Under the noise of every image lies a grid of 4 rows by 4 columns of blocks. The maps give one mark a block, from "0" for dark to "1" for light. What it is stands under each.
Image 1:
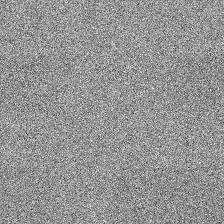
1 1 1 1
0 1 1 0
1 1 1 1
0 1 0 0
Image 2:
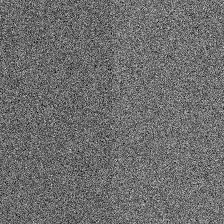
0 0 1 1
0 0 1 1
0 0 1 1
0 0 1 1
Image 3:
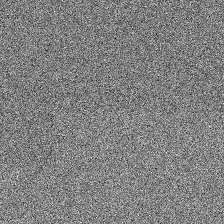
0 0 0 0
0 0 0 0
0 1 1 1
1 1 1 1
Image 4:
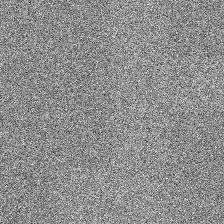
0 0 1 0
0 0 1 1
0 0 1 0
0 1 1 0
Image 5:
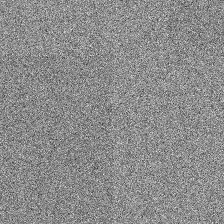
1 1 1 0
0 0 1 1
0 0 1 1
0 0 1 1
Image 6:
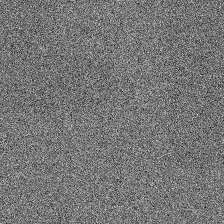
0 1 1 0
0 0 1 0
1 1 1 0
1 1 1 1
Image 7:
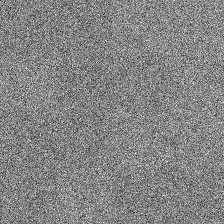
0 0 1 1
1 0 0 1
0 0 1 1
0 1 0 0
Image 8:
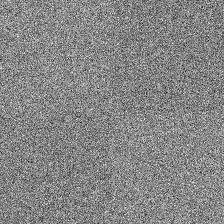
1 1 0 0
1 1 0 0
0 0 1 1
0 0 1 1
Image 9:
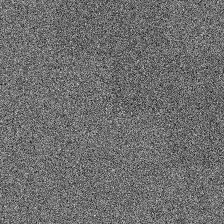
1 0 0 1
1 1 0 0
1 1 1 0
1 1 1 1
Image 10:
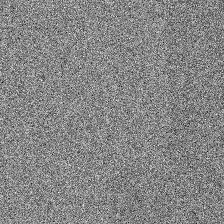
1 1 1 0
1 1 1 0
1 1 1 0
1 1 0 0
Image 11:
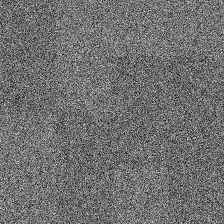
0 1 1 1
0 1 0 0
1 0 0 0
1 0 1 0
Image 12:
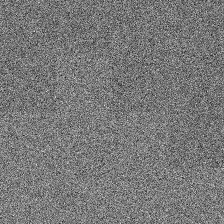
0 0 0 0
0 1 0 0
1 1 1 0
1 1 1 1
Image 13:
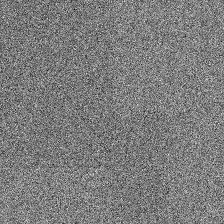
0 0 1 1
0 0 1 1
0 0 0 1
1 1 0 1
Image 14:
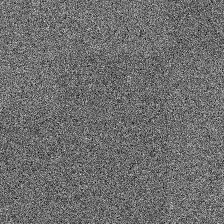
1 1 1 0
1 0 0 1
0 0 0 1
0 0 0 1
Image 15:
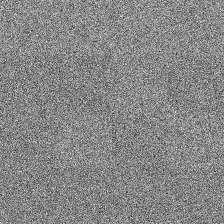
1 1 1 1
0 0 1 0
0 1 0 1
0 0 0 0
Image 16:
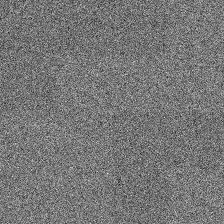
0 0 0 1
0 1 1 1
1 1 0 0
1 1 0 1
